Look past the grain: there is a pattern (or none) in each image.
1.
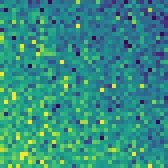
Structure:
a smooth slope
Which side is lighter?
bottom left
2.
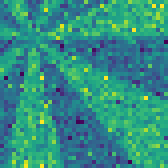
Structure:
spokes from one point
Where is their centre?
top left
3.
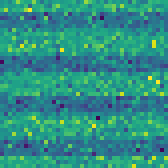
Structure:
horizontal stripes
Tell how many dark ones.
4
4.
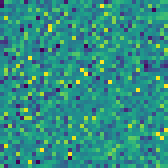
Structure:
only noise
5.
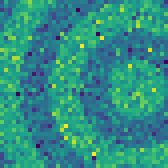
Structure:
rings round one point
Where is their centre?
middle right
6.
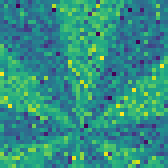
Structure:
spokes from one point
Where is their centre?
bottom middle
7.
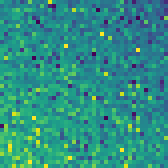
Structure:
a smooth slope
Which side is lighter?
bottom left
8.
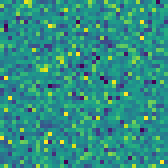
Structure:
only noise
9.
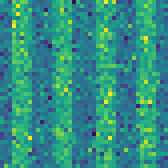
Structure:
vertical stripes
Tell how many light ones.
4
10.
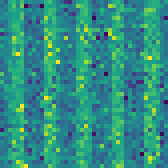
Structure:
vertical stripes
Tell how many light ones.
5
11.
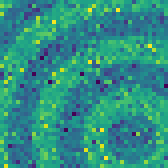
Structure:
rings round one point
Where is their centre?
bottom right
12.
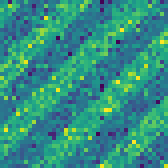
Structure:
diagonal stripes
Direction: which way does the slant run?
bottom left to top right
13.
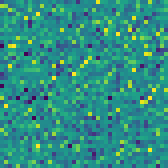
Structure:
only noise
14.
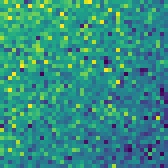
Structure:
a smooth slope
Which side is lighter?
top left
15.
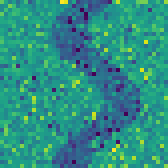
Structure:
a wavy band
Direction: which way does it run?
top to bottom
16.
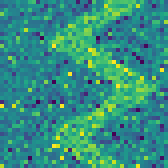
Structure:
a wavy band
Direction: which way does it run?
top to bottom
